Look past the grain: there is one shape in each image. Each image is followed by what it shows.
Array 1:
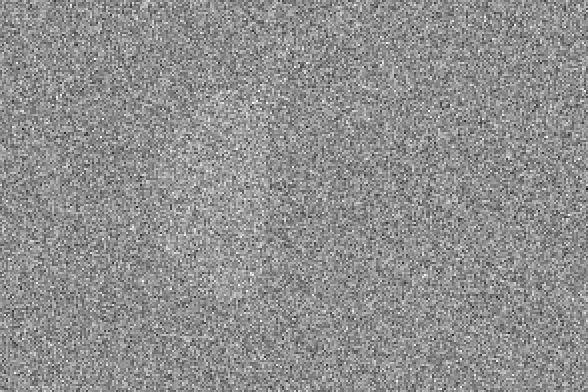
half disc
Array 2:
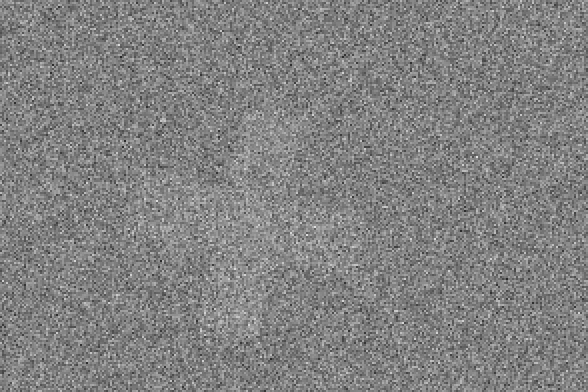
cross
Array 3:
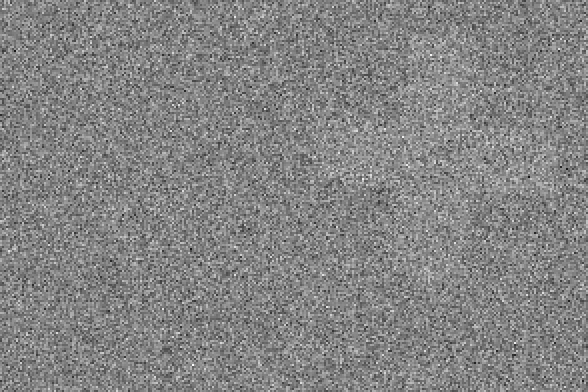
cross
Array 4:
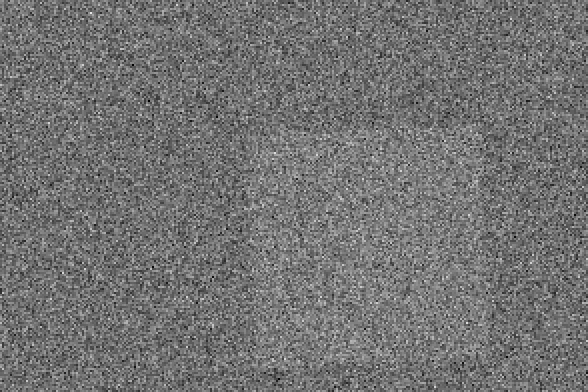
square
